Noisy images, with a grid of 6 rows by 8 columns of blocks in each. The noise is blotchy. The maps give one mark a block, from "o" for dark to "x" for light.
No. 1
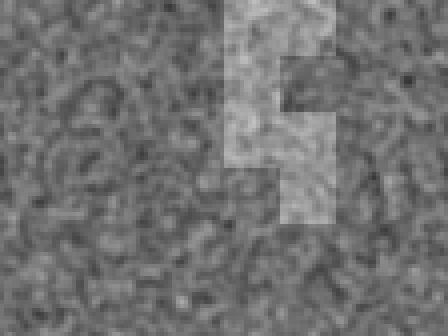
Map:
o o o o x x o o
o o o o x o o o
o o o o x x o o
o o o o o x o o
o o o o o o o o
o o o o o o o o
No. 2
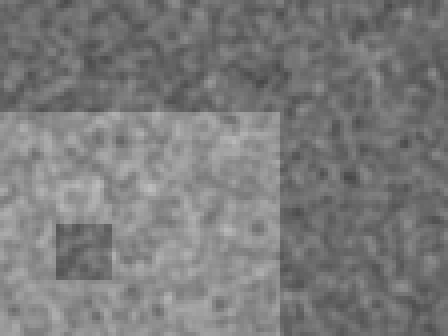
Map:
o o o o o o o o
o o o o o o o o
x x x x x o o o
x x x x x o o o
x o x x x o o o
x x x x x o o o
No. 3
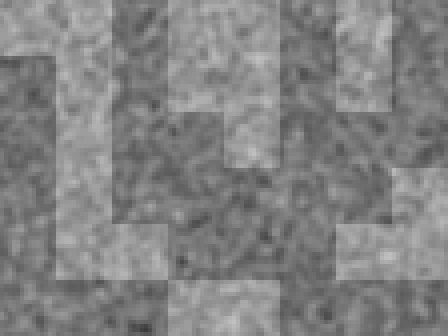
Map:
x x o x x o x o
o x o x x o x o
o x o o x o o o
o x o o o o o x
o x x o o o x x
o o o x x o o o
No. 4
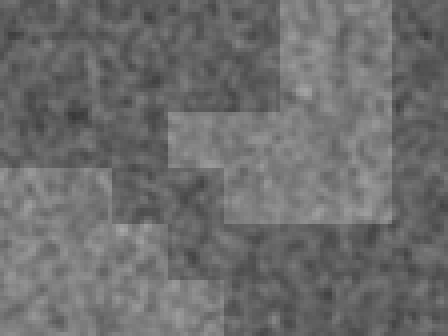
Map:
o o o o o x x o
o o o o o x x o
o o o x x x x o
x x o o x x x o
x x x o o o o o
x x x x o o o o
